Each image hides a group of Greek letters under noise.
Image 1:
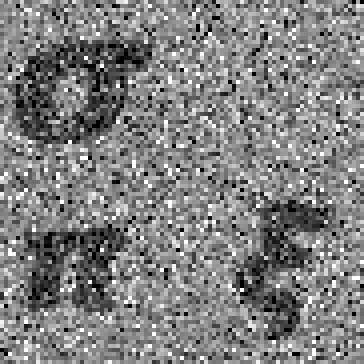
top left: dark sigma; bottom left: dark pi; bottom right: dark xi
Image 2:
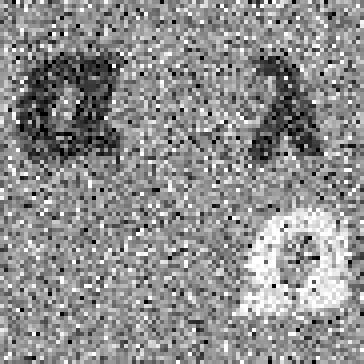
top left: dark alpha; top right: dark lambda; bottom right: light omega
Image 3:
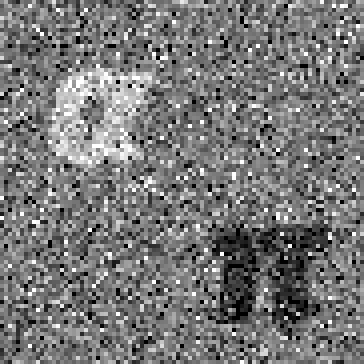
top left: light alpha; bottom right: dark pi
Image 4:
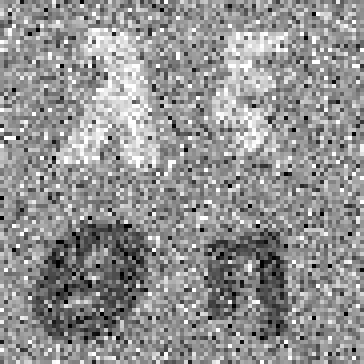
top left: light lambda; top right: light xi; bottom left: dark theta; bottom right: dark eta
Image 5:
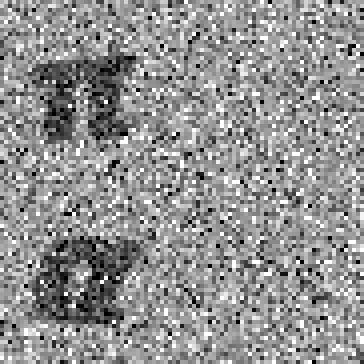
top left: dark pi; bottom left: dark alpha
